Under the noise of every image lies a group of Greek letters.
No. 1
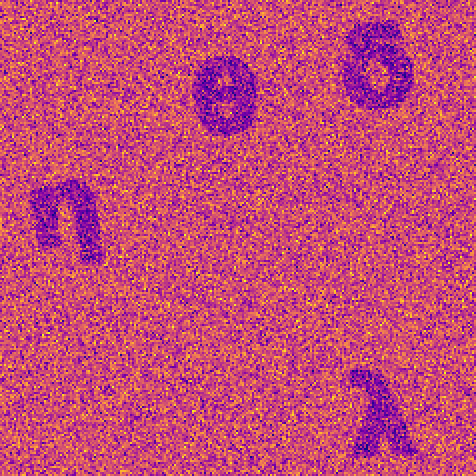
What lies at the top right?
delta
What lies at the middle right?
nothing
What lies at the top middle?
theta
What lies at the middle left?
eta
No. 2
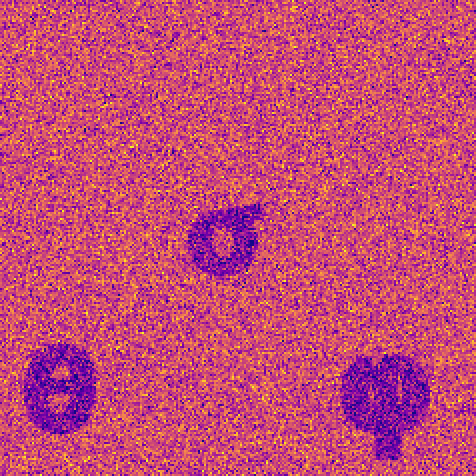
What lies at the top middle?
nothing
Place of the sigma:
centre
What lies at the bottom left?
theta
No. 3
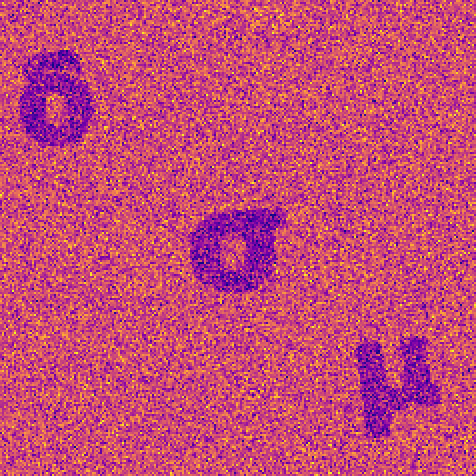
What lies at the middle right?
nothing
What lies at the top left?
delta
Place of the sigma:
centre
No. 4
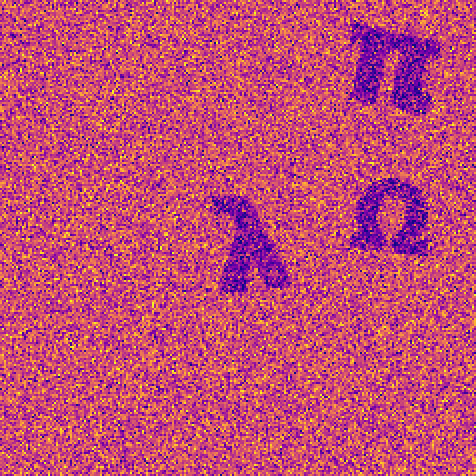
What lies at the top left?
nothing
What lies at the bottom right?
nothing
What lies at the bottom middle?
nothing
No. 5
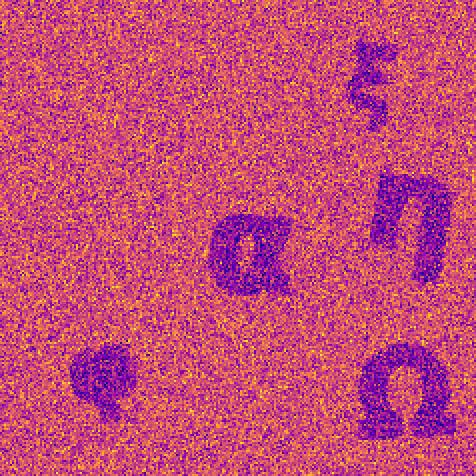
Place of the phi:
bottom left
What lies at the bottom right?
omega
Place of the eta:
middle right
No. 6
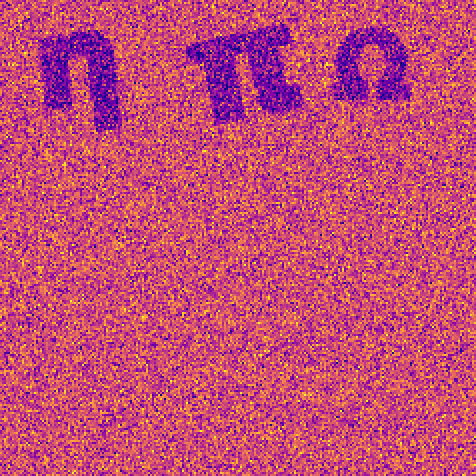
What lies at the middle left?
nothing
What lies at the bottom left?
nothing
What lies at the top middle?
pi
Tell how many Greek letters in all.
3
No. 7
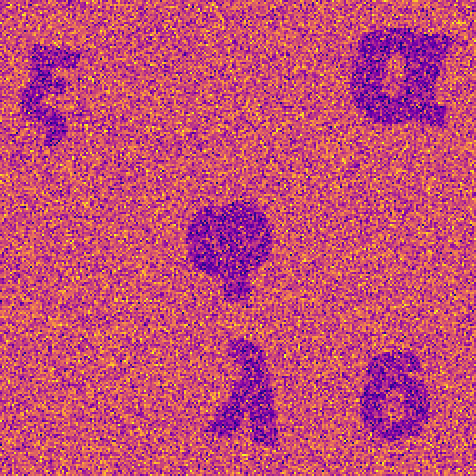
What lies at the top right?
alpha
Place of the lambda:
bottom middle
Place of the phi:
centre
